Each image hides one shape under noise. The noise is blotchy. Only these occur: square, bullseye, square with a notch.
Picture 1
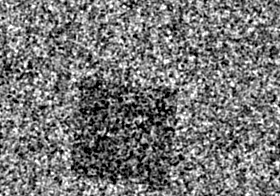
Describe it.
dark square
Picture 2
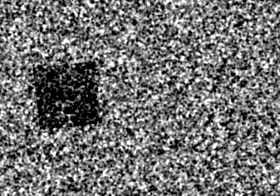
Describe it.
dark square, middle left
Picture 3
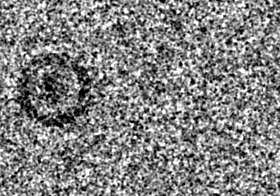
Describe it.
dark bullseye, middle left
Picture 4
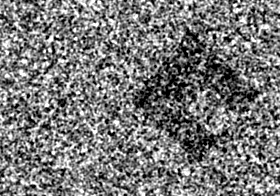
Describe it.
dark square with a notch
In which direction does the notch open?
down and right
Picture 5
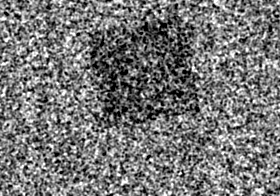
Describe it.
dark square
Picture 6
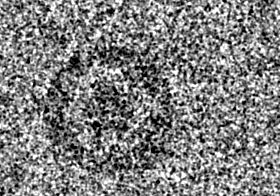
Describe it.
dark bullseye
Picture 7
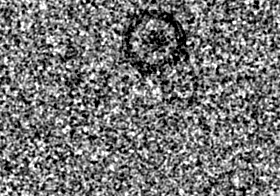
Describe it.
dark bullseye, top middle
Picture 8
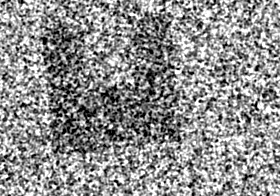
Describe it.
dark square with a notch
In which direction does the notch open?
up
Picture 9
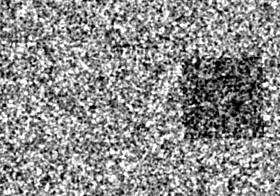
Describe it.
dark square, middle right
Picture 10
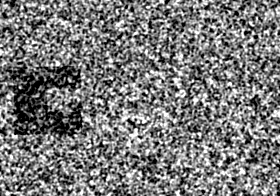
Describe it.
dark square with a notch, middle left
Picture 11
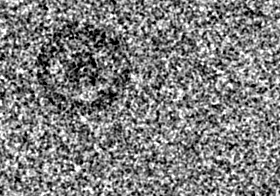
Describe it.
dark bullseye
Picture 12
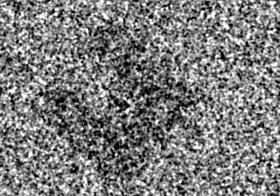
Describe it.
dark square with a notch
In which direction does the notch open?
up and left
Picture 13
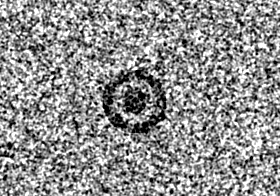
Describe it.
dark bullseye, centre
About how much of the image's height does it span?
a third
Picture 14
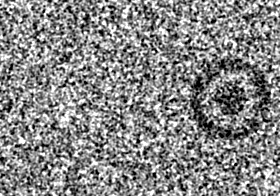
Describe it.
dark bullseye, middle right
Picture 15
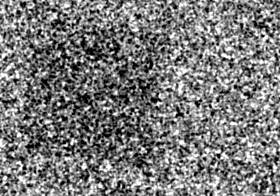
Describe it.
dark square
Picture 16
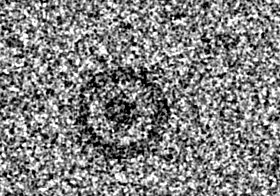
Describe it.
dark bullseye
